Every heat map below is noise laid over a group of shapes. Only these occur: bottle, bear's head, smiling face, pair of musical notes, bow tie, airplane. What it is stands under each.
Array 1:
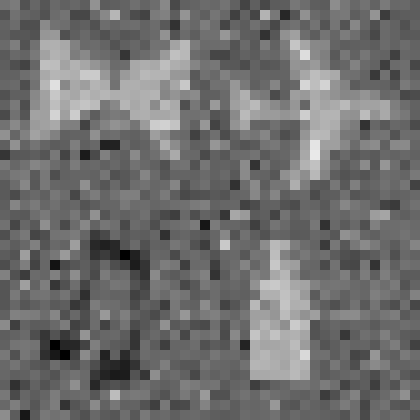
top left: light bow tie; top right: light airplane; bottom left: dark pair of musical notes; bottom right: light bottle
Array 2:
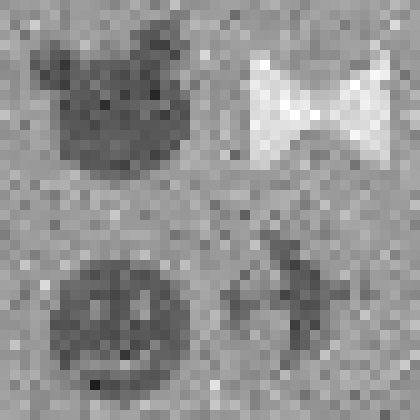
top left: dark bear's head; top right: light bow tie; bottom left: dark smiling face; bottom right: dark airplane
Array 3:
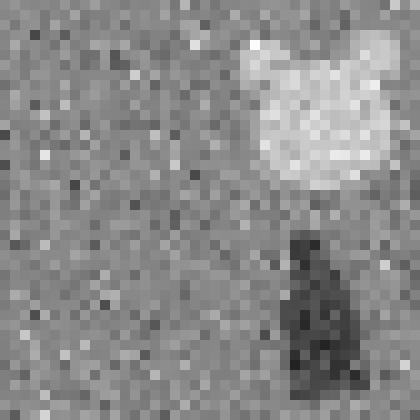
top right: light bear's head; bottom right: dark bottle
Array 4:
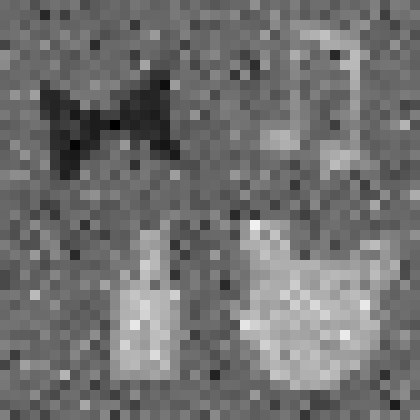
top left: dark bow tie; top right: light pair of musical notes; bottom left: light bottle; bottom right: light bear's head
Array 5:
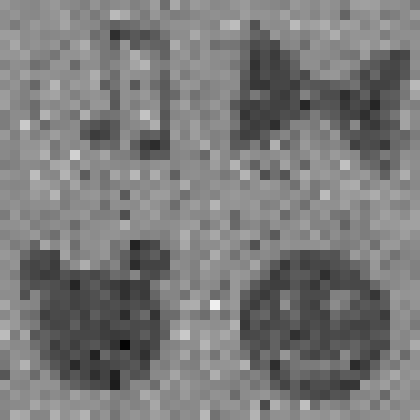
top left: dark pair of musical notes; top right: dark bow tie; bottom left: dark bear's head; bottom right: dark smiling face
